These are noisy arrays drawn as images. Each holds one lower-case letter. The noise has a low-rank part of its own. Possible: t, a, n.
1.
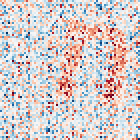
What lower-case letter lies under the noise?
n
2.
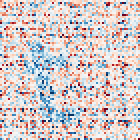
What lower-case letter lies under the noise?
t
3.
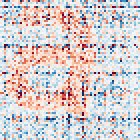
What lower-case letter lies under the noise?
a
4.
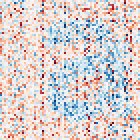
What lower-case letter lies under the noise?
a
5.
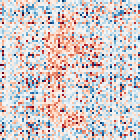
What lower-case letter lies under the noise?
t
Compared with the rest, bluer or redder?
redder
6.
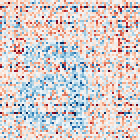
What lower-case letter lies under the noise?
a
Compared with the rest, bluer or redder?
bluer
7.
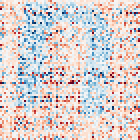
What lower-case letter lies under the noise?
n
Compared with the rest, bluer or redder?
bluer
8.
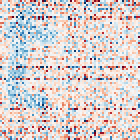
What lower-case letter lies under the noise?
t
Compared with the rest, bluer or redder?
bluer
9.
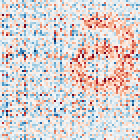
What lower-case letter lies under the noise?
a
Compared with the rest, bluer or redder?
redder
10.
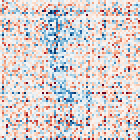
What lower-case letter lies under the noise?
t
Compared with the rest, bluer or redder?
bluer
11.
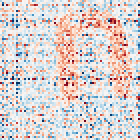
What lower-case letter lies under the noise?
n
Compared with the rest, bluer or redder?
redder
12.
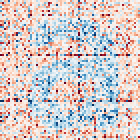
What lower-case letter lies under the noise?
a
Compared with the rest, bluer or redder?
bluer
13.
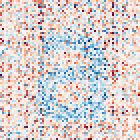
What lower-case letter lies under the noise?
a
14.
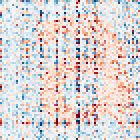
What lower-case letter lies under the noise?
a
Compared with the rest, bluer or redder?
redder
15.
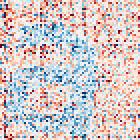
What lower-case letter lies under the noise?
a
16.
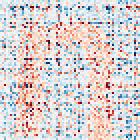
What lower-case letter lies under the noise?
n
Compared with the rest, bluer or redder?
redder
